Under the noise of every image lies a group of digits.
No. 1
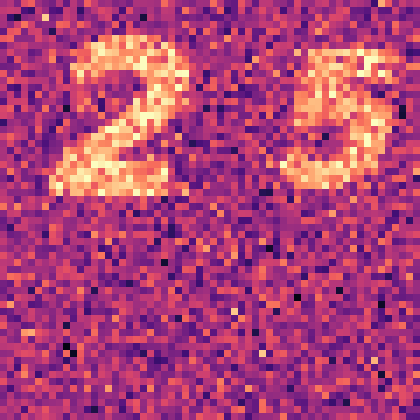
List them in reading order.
top left: 2; top right: 5
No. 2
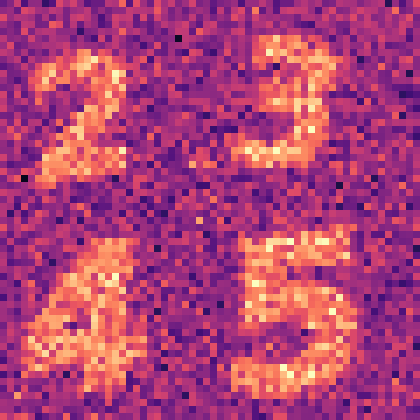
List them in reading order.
top left: 2; top right: 3; bottom left: 4; bottom right: 5
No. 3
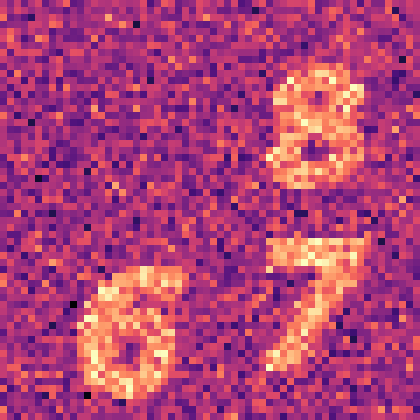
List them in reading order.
top right: 8; bottom left: 6; bottom right: 7
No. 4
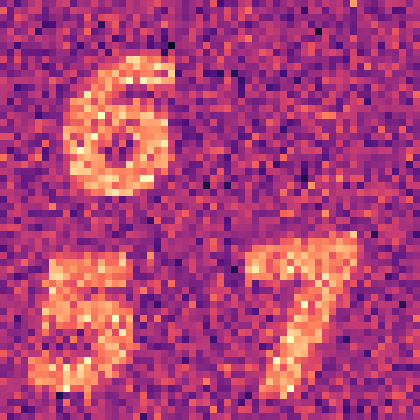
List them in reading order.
top left: 6; bottom left: 5; bottom right: 7
